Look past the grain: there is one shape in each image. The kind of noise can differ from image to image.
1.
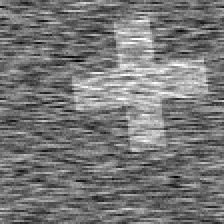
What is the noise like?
streaked along the rows
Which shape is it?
cross
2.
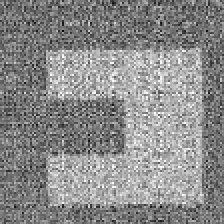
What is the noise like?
low rank plus noise
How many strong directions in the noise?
three or four
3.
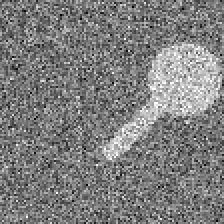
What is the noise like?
independent entries
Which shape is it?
lollipop
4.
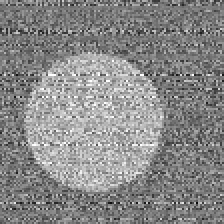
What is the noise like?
rows of uneven size
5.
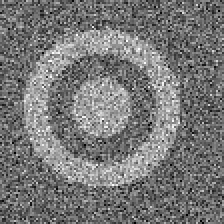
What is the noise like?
independent entries
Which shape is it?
bullseye
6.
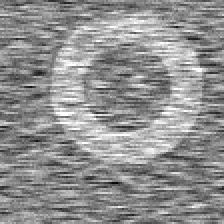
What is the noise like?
streaked along the rows
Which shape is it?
ring
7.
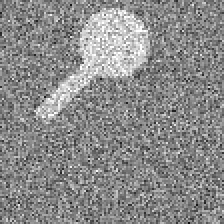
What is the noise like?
independent entries
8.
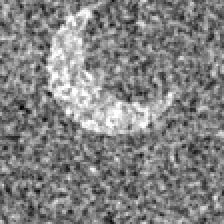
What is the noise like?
blotchy
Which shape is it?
crescent
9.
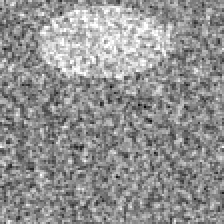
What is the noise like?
blotchy
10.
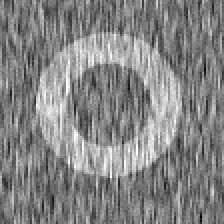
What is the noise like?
streaked along the columns
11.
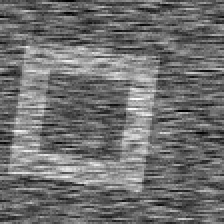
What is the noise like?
streaked along the rows
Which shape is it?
square frame
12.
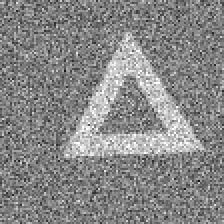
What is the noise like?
independent entries
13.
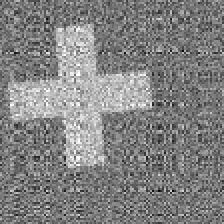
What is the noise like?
low rank plus noise
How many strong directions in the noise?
two
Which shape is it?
cross
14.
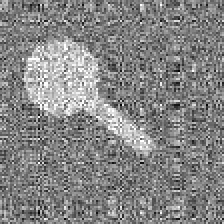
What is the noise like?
low rank plus noise
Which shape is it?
lollipop
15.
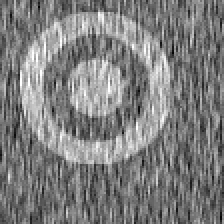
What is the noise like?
streaked along the columns
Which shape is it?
bullseye
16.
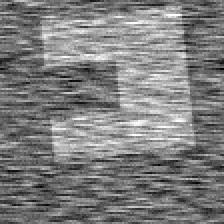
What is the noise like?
streaked along the rows
